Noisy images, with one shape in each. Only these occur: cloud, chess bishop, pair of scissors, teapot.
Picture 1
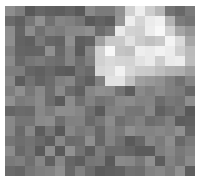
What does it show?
light cloud
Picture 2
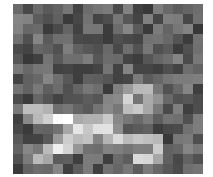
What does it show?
light pair of scissors
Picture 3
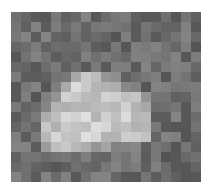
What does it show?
light cloud
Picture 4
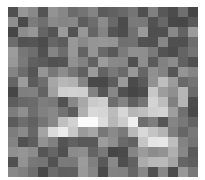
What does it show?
light pair of scissors
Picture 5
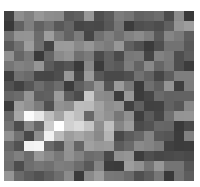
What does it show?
light pair of scissors
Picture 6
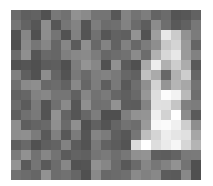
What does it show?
light chess bishop
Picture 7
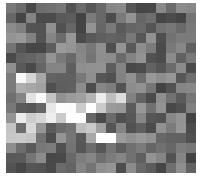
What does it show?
light pair of scissors
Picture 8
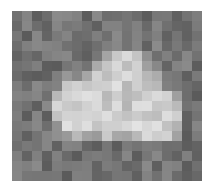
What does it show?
light cloud
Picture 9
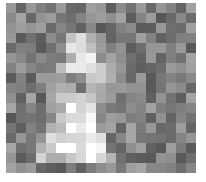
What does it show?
light chess bishop
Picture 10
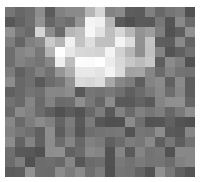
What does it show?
light teapot
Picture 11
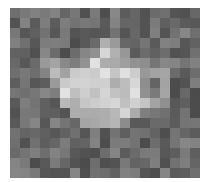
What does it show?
light teapot
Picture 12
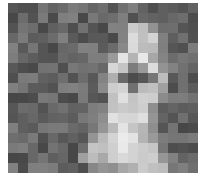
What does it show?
light chess bishop
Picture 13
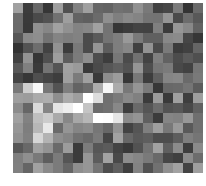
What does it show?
light pair of scissors
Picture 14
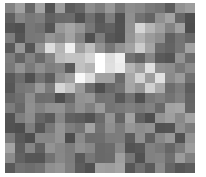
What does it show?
light pair of scissors
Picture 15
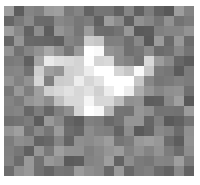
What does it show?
light teapot
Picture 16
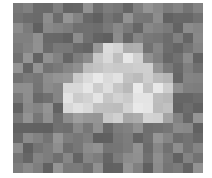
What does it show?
light cloud
